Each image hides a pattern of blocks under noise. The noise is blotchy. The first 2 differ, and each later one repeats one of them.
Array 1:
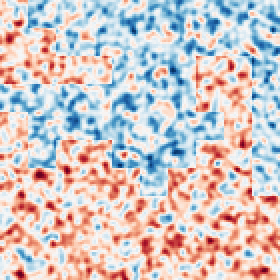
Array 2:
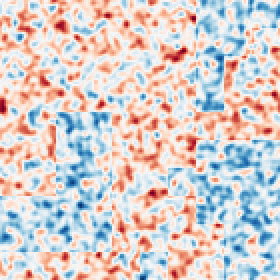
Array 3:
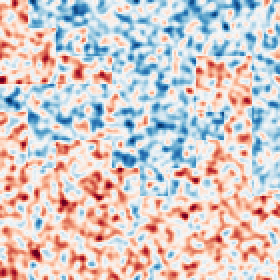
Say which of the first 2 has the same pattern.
1
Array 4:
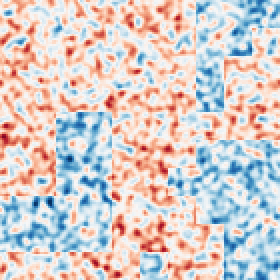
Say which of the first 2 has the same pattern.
2
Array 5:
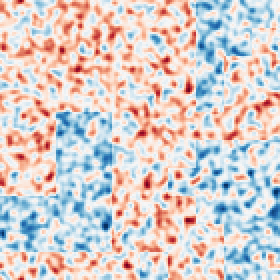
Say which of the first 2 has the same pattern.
2
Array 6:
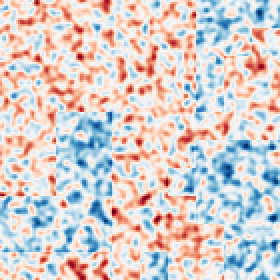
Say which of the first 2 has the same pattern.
2
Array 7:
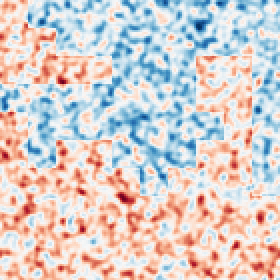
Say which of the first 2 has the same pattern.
1
